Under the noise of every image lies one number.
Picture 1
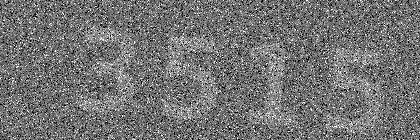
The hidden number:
3515
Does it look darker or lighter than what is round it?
lighter
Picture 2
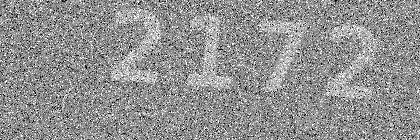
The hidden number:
2172
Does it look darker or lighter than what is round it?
lighter
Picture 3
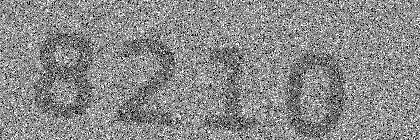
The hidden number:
8210
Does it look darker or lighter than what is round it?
darker
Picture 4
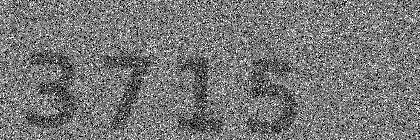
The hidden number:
3715
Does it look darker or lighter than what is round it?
darker
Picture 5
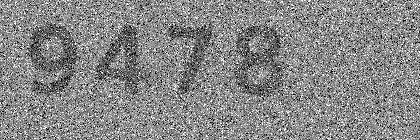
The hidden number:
9478
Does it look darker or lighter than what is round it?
darker
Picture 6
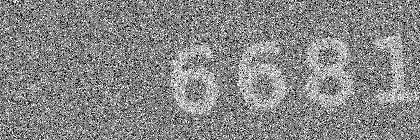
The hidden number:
6681
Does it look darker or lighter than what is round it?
lighter
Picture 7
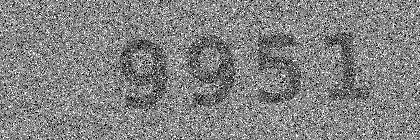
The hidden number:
9951
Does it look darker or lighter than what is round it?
darker
